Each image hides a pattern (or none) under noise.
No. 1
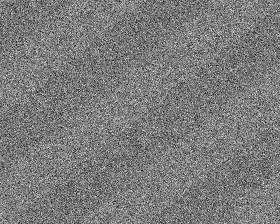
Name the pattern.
diagonal stripes
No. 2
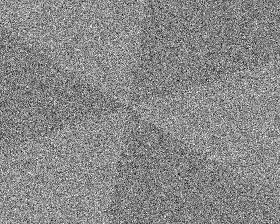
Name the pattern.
spokes from one point
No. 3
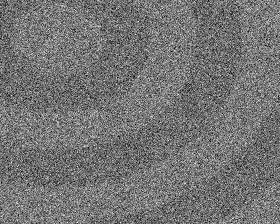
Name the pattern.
rings round one point
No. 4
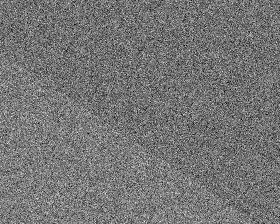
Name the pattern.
a sharp edge
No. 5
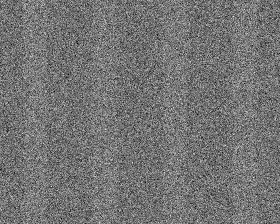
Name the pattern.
vertical stripes
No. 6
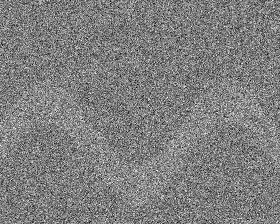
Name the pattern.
a wavy band
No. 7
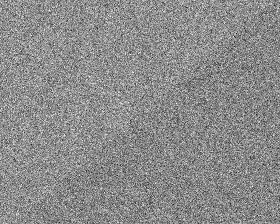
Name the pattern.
a sharp edge
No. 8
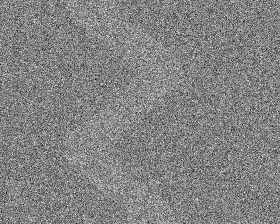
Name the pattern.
a wavy band
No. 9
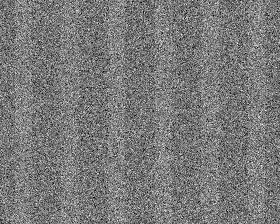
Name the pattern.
vertical stripes
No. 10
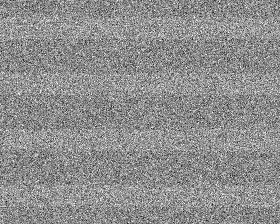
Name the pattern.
horizontal stripes
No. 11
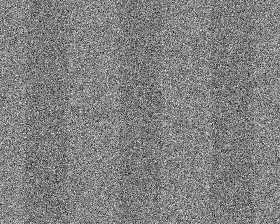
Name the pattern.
vertical stripes
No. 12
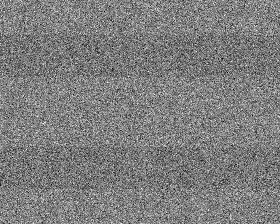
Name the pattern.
horizontal stripes
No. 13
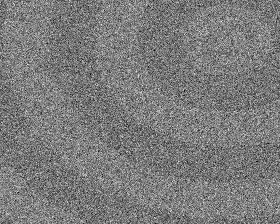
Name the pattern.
rings round one point
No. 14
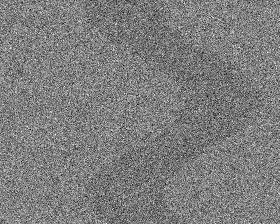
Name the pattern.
a wavy band
